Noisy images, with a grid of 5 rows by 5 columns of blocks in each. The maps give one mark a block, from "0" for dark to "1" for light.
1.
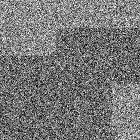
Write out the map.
1 1 1 1 1
1 1 0 0 0
0 0 0 0 0
0 0 0 0 1
0 0 0 0 1
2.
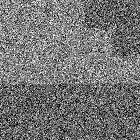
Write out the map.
1 1 1 0 0
1 1 1 1 0
1 1 1 1 1
0 0 0 0 0
0 0 0 0 0
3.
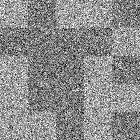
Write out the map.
1 0 1 1 0
0 0 0 0 1
1 0 0 1 0
1 0 0 1 1
1 1 0 1 0
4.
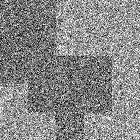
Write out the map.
0 0 1 1 1
0 0 1 1 1
0 0 0 0 1
1 0 0 0 1
1 1 0 1 1
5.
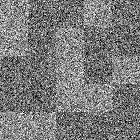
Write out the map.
1 0 0 1 0
1 0 1 0 0
0 0 1 0 1
0 0 1 1 0
1 1 0 0 0
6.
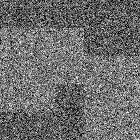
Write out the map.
0 0 0 0 0
1 1 1 0 0
1 1 1 1 1
1 1 0 1 1
0 0 0 1 1
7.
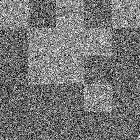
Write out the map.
1 0 1 0 1
0 1 1 1 0
0 1 1 0 0
0 0 0 1 0
0 0 0 0 0
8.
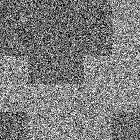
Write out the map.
0 0 0 0 1
0 0 0 0 1
1 0 0 1 1
1 1 1 1 1
0 1 1 1 0
